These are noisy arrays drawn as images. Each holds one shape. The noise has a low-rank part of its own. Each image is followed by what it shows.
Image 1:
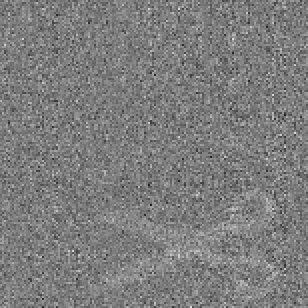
pair of scissors
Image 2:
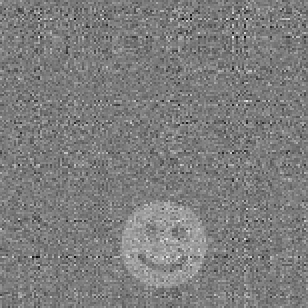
smiling face
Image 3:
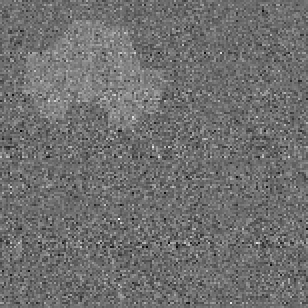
car
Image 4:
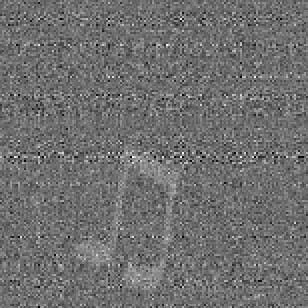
pair of musical notes
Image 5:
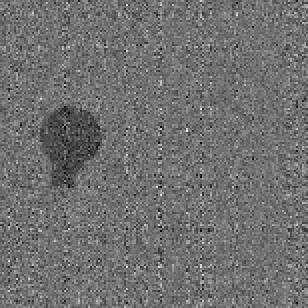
light bulb
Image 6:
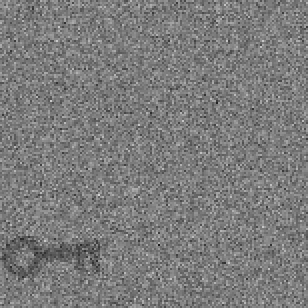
key
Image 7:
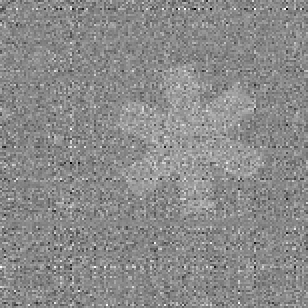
asterisk
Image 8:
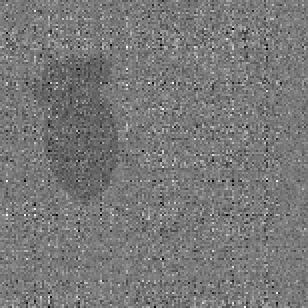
footprint
